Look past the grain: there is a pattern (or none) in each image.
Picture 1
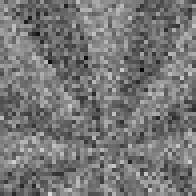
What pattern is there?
spokes from one point
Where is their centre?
bottom middle
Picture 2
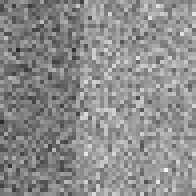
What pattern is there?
a sharp edge
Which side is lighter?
right
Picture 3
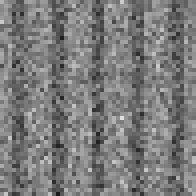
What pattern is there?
vertical stripes
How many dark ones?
5
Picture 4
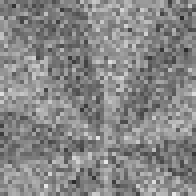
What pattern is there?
spokes from one point
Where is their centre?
bottom middle
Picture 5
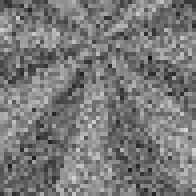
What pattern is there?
spokes from one point
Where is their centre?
top middle
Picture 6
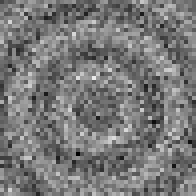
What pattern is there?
rings round one point
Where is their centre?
centre
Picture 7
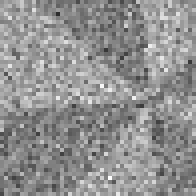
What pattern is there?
spokes from one point
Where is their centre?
middle right
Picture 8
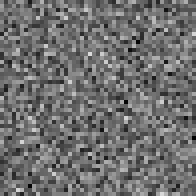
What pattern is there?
only noise
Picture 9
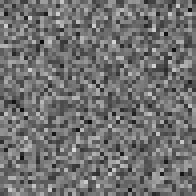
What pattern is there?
only noise
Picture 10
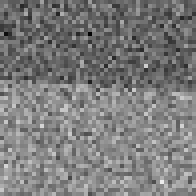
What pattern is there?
a sharp edge
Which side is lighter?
bottom
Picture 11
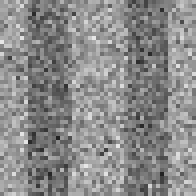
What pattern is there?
vertical stripes
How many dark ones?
2
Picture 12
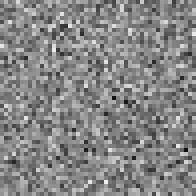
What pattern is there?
only noise
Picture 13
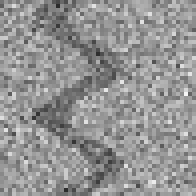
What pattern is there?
a wavy band
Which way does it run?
top to bottom
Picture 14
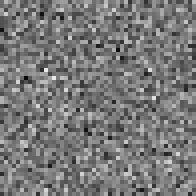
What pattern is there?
only noise
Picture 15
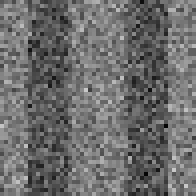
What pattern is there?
vertical stripes
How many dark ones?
2
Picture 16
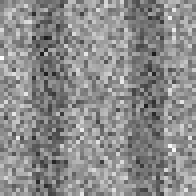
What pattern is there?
vertical stripes
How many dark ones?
2
